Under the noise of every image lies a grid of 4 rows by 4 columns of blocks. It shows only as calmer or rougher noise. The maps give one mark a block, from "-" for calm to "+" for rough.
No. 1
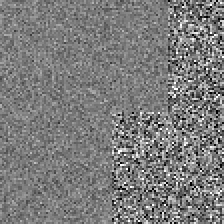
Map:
- - - +
- - - +
- - + +
- - + +
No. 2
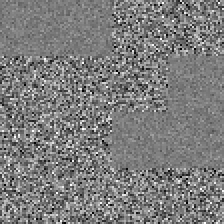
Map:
- - + +
+ + + -
+ + - -
+ + + +
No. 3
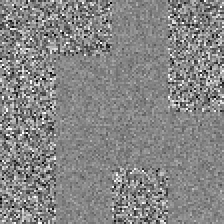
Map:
+ + - +
+ - - +
+ - - -
+ - + -
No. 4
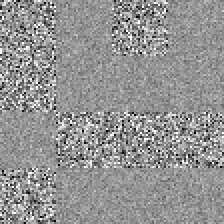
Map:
+ - + -
+ - - -
- + + +
+ - - -
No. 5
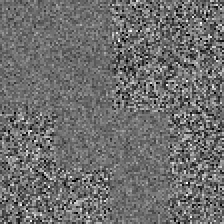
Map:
- - + +
- - + +
+ - - +
+ + - +
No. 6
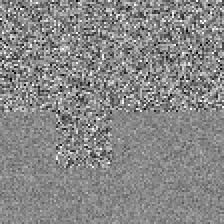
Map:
+ + + +
+ + + +
- + - -
- - - -
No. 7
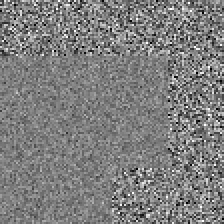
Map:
+ + + +
- - - +
- - - +
- - + +
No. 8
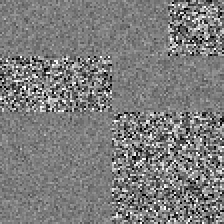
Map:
- - - +
+ + - -
- - + +
- - + +
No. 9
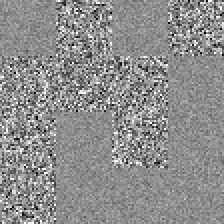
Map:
- + - +
+ + + -
+ - + -
+ - - -
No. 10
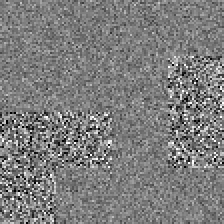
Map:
- - - -
- - - +
+ + - +
+ - - -
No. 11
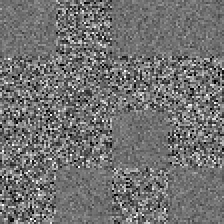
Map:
- + - -
+ + + +
+ + - +
+ - + -
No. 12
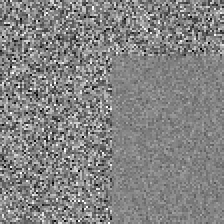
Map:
+ + + +
+ + - -
+ + - -
+ + - -
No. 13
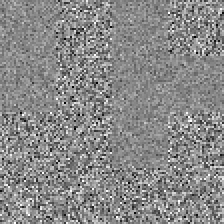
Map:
- + - +
- + - -
+ + - +
+ + + +
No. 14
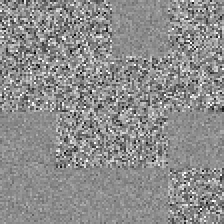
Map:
+ + - +
+ + + +
- + + -
- - - +
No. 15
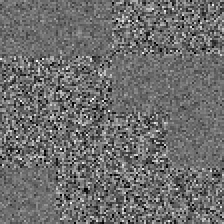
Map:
- - + +
+ + - -
+ + + -
- + + +
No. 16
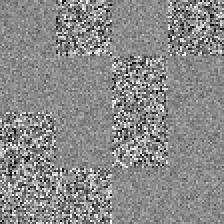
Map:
- + - +
- - + -
+ - + -
+ + - -
